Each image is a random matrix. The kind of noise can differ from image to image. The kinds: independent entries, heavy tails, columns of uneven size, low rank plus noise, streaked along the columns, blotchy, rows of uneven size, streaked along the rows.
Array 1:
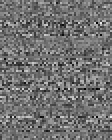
rows of uneven size
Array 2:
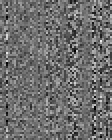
columns of uneven size
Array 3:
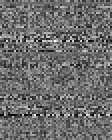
rows of uneven size
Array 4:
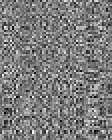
low rank plus noise
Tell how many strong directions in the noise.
two
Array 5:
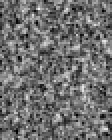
blotchy
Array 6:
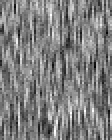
streaked along the columns
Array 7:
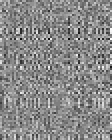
low rank plus noise
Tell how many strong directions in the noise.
one
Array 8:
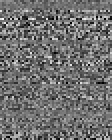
rows of uneven size
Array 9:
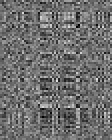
low rank plus noise
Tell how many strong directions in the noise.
one
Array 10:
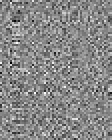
low rank plus noise
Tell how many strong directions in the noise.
three or four
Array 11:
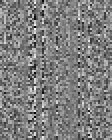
columns of uneven size
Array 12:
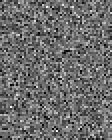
independent entries
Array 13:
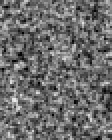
blotchy
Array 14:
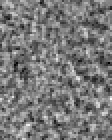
blotchy
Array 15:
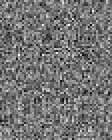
low rank plus noise
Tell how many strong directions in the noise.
five to eight
